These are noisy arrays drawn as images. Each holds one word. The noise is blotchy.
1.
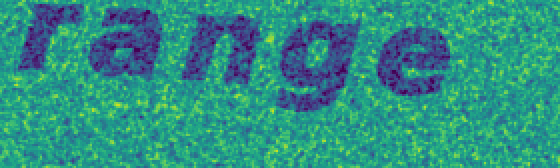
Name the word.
range
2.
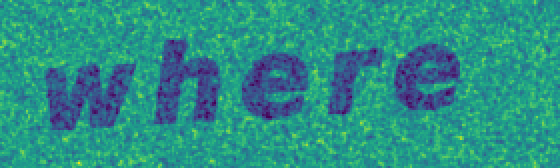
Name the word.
where
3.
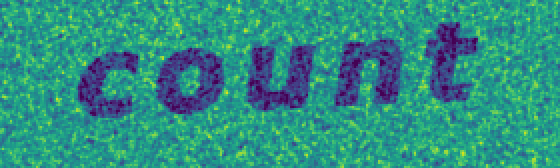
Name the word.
count
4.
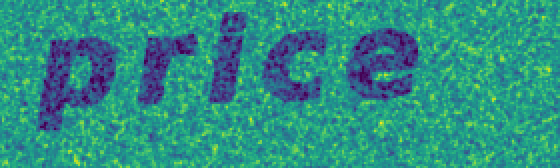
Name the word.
price
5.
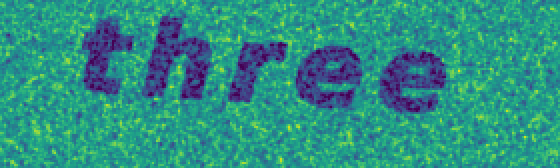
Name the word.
three
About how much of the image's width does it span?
two thirds
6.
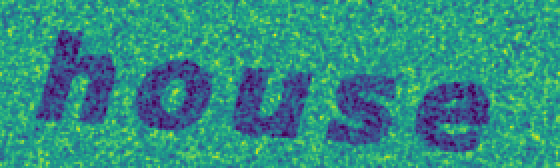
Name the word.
house
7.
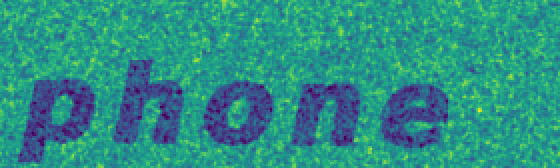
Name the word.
phone
